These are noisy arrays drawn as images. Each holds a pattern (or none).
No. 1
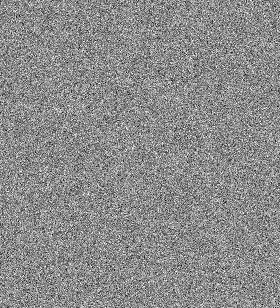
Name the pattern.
only noise
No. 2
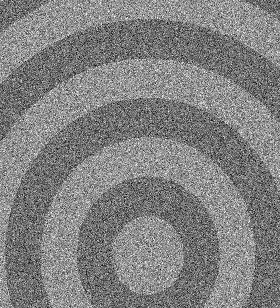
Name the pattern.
rings round one point
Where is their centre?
bottom middle
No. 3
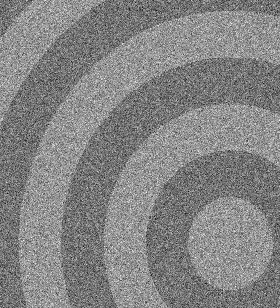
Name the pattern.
rings round one point
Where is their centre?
bottom right
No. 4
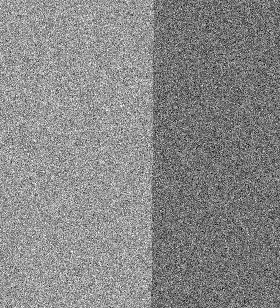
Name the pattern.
a sharp edge
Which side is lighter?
left
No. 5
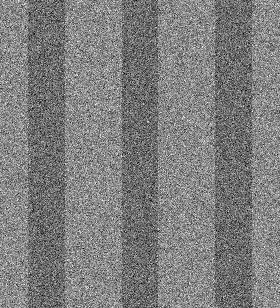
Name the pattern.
vertical stripes
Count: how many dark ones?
3
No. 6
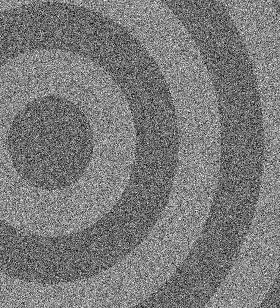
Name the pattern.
rings round one point
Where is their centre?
middle left
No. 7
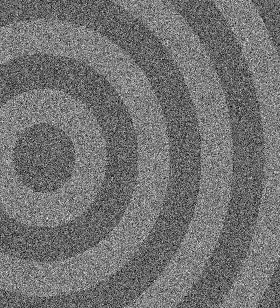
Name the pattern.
rings round one point
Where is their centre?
middle left
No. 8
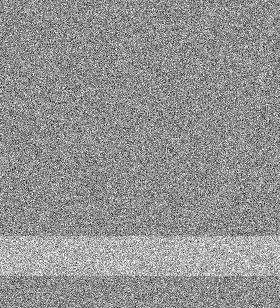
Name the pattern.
one horizontal stripe
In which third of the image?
bottom
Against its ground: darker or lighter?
lighter
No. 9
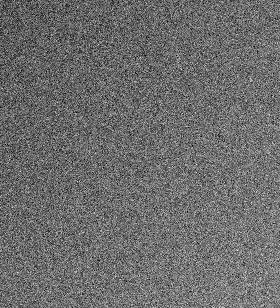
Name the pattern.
a smooth slope
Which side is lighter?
bottom right
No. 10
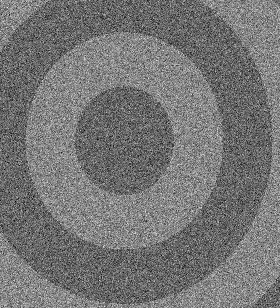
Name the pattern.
rings round one point
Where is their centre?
centre
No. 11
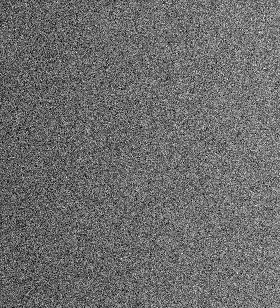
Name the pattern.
a smooth slope
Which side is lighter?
right
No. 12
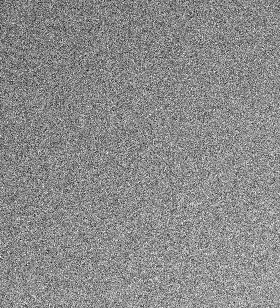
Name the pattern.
a smooth slope
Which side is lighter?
bottom right
